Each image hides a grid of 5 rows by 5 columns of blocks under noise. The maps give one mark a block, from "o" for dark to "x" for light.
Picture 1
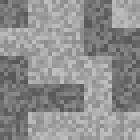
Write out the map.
o x x o x
x x x o o
o x x x o
o o o x o
o x x x x
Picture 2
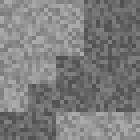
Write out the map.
x x x o o
x x x o o
x x o o o
x o o o o
o o x x x
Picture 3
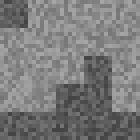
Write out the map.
o x x x x
x x x x x
x x x o x
x x o o x
o o o o o
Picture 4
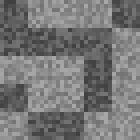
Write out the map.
o x x x o
o o o o x
x x x o x
o x x o x
x o o x x
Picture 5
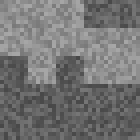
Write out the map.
x x x o o
x x x x x
o x o x x
o o o o o
o o o o o
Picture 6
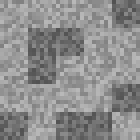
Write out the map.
x x x x o
x o o x x
x o x x x
x x x x o
o x o o x
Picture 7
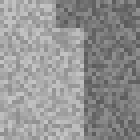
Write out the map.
x x o o o
x x x o o
x x x o o
x x x o o
x x x o o
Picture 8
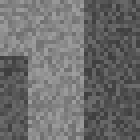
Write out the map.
x x x o o
x x x o o
o x x o o
o x x o o
o x x o o
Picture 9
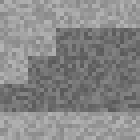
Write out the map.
x x x x x
x x o o o
x o o o o
o o o o o
x x x x x
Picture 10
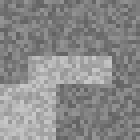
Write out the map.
o o o o o
o o o o o
o x x x o
x x o o o
x x o o o
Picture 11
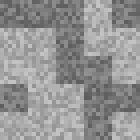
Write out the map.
o o o x o
x x o x x
x x o o x
o x x o o
x x x o x
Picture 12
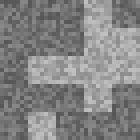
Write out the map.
o o o x o
o o o x x
o x x x x
o o o x o
o x o o o
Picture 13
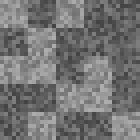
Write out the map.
x o x o o
o x o o o
x x o x o
o o x x o
o x o o x
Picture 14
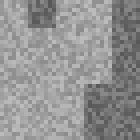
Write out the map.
x o x x o
x x x x o
x x x x o
x x x o o
x x x o o
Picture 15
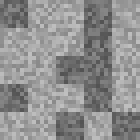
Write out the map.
o x x o x
x x x o x
x x o o x
o x x o x
x x o x o
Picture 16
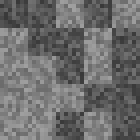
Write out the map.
o o x o x
x o o x o
x x o x o
x x x o o
x x o x o
